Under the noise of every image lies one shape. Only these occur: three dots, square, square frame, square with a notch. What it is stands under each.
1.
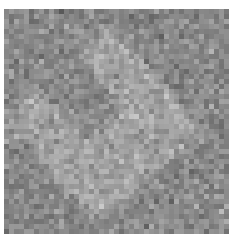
light square with a notch
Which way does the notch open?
up and left
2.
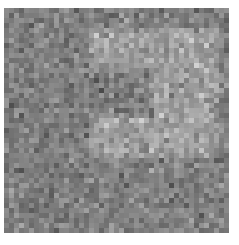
light square with a notch
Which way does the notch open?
left
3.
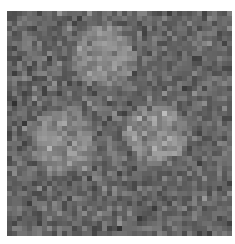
light three dots
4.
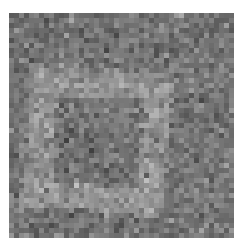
light square frame
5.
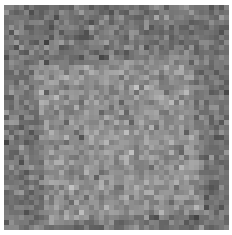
light square
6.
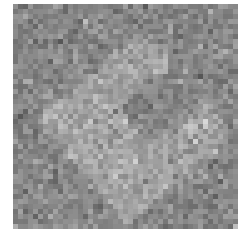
light square with a notch
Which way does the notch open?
up and right
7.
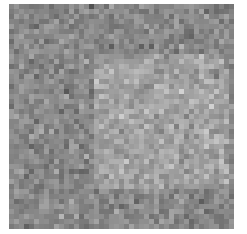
light square
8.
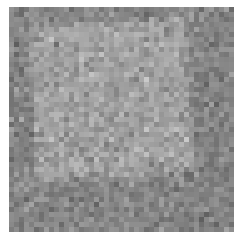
light square
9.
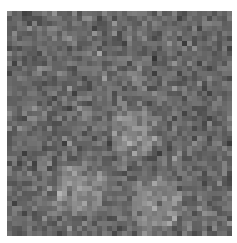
light three dots
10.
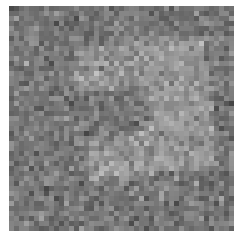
light square with a notch
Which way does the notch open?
left
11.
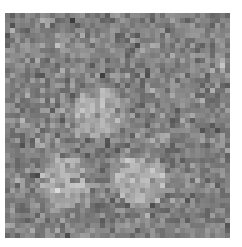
light three dots
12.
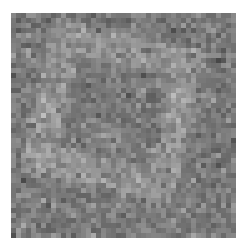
light square frame
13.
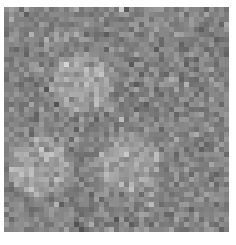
light three dots
